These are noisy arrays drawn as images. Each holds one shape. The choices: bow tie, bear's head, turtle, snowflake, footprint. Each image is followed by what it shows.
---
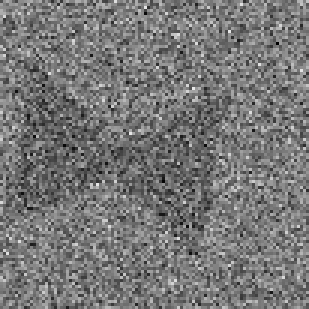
bow tie
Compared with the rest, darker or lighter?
darker
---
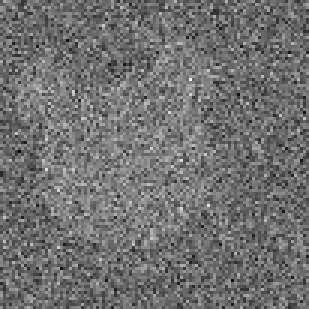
bear's head
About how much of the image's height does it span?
two thirds
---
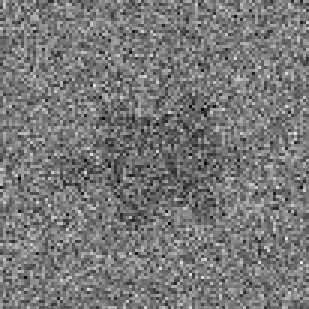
turtle
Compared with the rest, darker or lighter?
darker
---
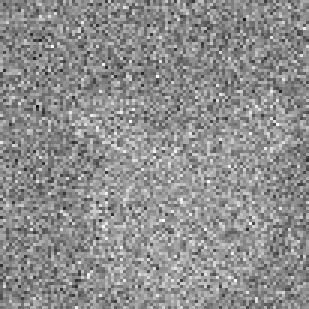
bear's head
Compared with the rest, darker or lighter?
lighter
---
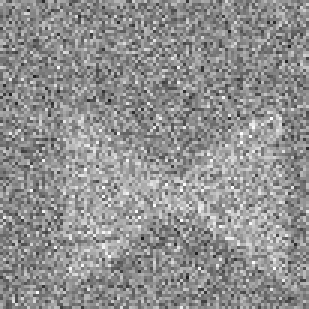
bow tie
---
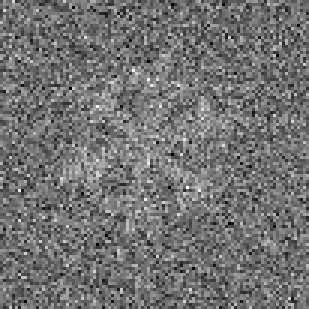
snowflake
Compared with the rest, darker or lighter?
lighter
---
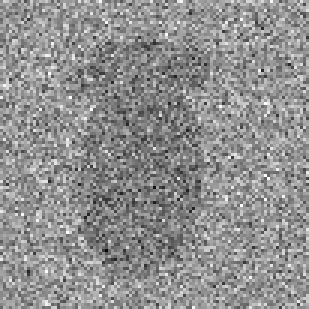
footprint
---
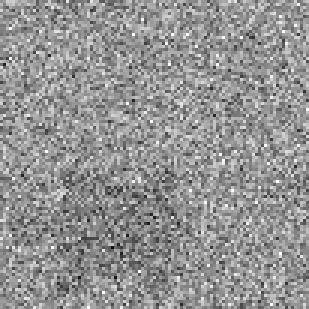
turtle
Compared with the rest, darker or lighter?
darker
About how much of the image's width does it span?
two thirds
